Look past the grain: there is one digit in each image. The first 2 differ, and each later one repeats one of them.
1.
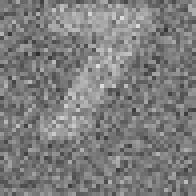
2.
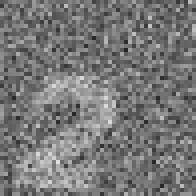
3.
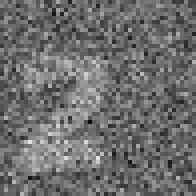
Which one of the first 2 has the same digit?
2
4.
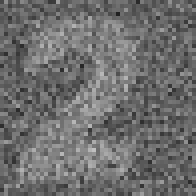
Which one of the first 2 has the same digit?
2
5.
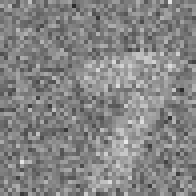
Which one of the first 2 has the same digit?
1
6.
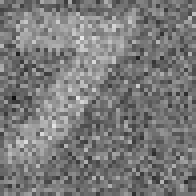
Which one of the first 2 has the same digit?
1
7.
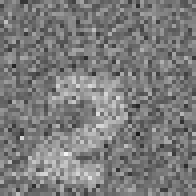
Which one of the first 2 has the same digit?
2
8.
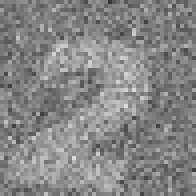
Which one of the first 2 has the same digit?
2
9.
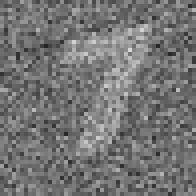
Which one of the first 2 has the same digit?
1
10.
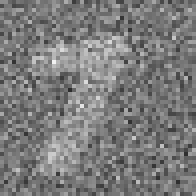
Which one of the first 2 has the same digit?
1
